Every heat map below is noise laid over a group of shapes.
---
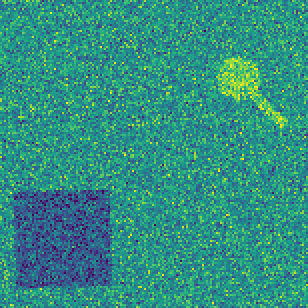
top right: light lollipop; bottom left: dark square
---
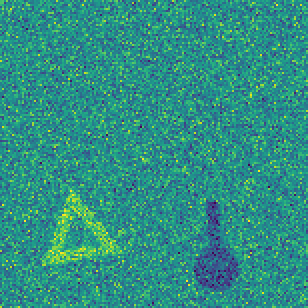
bottom left: light triangle frame; bottom right: dark lollipop
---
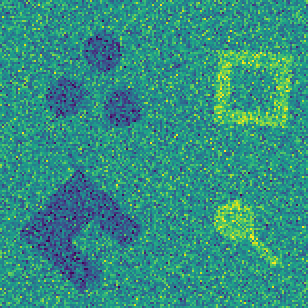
top left: dark three dots; top right: light square frame; bottom left: dark square with a notch; bottom right: light lollipop
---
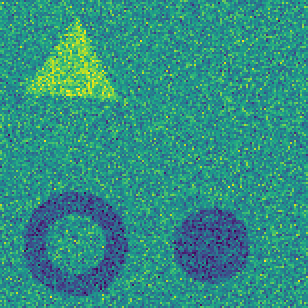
top left: light triangle; bottom left: dark ring; bottom right: dark disc
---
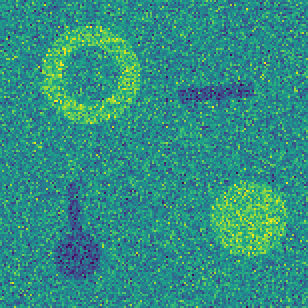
top left: light ring; top right: dark bar; bottom left: dark lollipop; bottom right: light disc
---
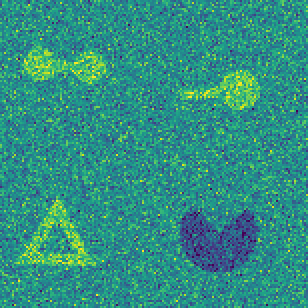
top left: light dumbbell; top right: light lollipop; bottom left: light triangle frame; bottom right: dark disc with a wedge cut out
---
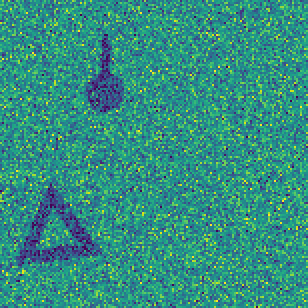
top left: dark lollipop; bottom left: dark triangle frame
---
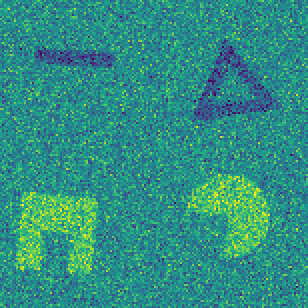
top left: dark bar; top right: dark triangle frame; bottom left: light square with a notch; bottom right: light disc with a wedge cut out
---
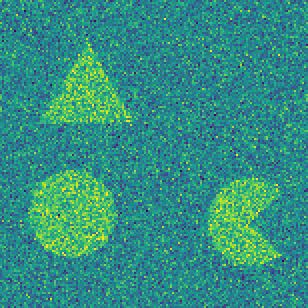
top left: light triangle; bottom left: light disc; bottom right: light disc with a wedge cut out
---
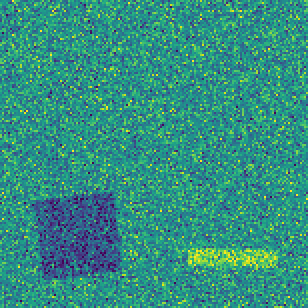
bottom left: dark square; bottom right: light bar
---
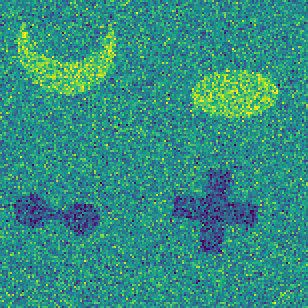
top left: light crescent; top right: light ellipse; bottom left: dark dumbbell; bottom right: dark cross
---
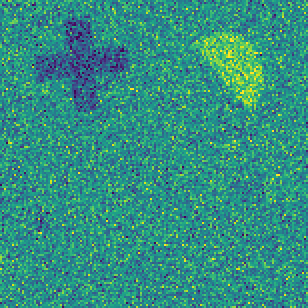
top left: dark cross; top right: light half disc
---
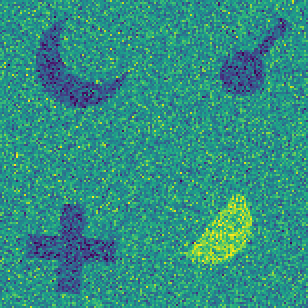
top left: dark crescent; top right: dark lollipop; bottom left: dark cross; bottom right: light half disc
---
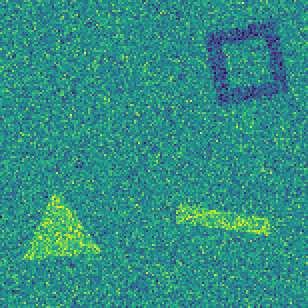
top right: dark square frame; bottom left: light triangle; bottom right: light bar
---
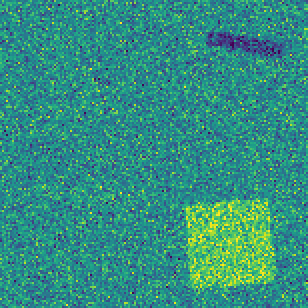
top right: dark bar; bottom right: light square
